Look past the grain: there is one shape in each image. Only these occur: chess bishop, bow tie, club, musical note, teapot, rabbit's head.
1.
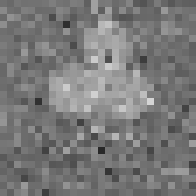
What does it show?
light club
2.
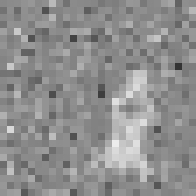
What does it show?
light chess bishop
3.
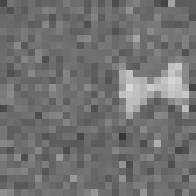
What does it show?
light bow tie, middle right
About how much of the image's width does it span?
a third
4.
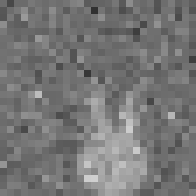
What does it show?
light rabbit's head
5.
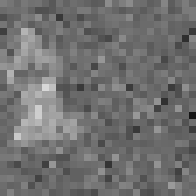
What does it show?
light chess bishop
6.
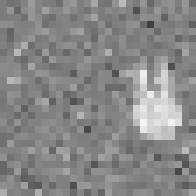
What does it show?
light rabbit's head, middle right
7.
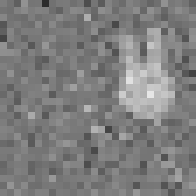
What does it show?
light rabbit's head
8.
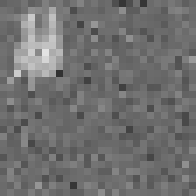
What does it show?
light rabbit's head, top left
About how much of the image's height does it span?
a third
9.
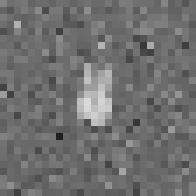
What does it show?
light rabbit's head, centre
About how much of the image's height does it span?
a third
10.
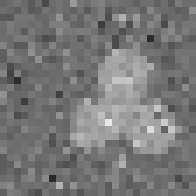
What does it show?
light club
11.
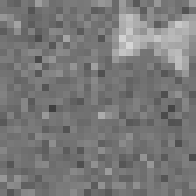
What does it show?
light bow tie, top right
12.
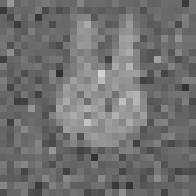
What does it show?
light rabbit's head
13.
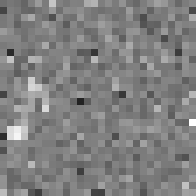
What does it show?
light musical note, middle left
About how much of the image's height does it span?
a third
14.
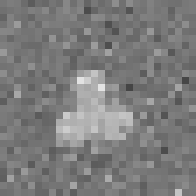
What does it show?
light club, centre
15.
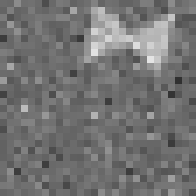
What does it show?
light bow tie
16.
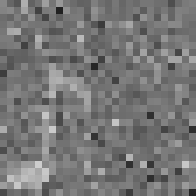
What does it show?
light musical note
